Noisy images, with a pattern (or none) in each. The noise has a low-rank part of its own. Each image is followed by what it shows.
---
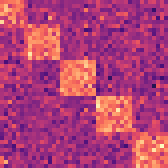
blocks along the diagonal
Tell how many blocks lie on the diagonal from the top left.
5
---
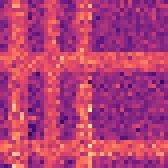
bands of rows crossing bands of columns
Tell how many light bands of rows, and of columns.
2 and 3
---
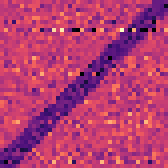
a diagonal band
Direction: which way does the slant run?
bottom left to top right
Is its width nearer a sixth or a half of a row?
a sixth
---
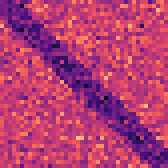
a diagonal band
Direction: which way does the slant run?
top left to bottom right
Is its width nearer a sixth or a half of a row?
a sixth
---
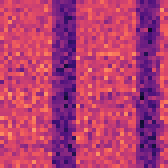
bands of columns
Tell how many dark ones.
2
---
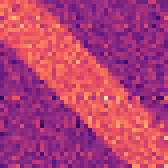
a diagonal band
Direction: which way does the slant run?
top left to bottom right
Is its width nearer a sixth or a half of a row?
a half
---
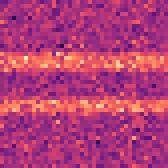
bands of rows
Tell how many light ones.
2
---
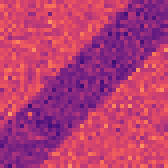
a diagonal band
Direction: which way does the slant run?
bottom left to top right
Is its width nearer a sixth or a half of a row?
a half
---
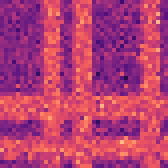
bands of rows crossing bands of columns
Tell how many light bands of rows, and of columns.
2 and 3
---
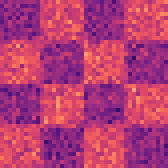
a checkerboard
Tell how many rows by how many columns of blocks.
4 by 4
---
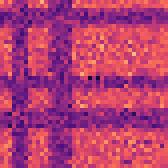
bands of rows crossing bands of columns
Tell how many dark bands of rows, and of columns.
3 and 2
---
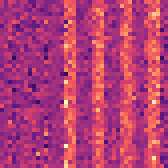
bands of columns
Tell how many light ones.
4
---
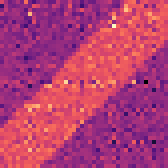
a diagonal band
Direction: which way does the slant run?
bottom left to top right
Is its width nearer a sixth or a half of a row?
a half
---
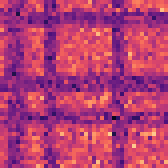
bands of rows crossing bands of columns
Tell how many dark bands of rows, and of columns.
3 and 3
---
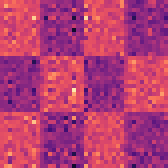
a checkerboard
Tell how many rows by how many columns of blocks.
3 by 4
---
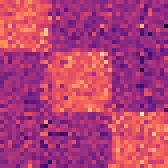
blocks along the diagonal
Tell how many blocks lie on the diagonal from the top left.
3
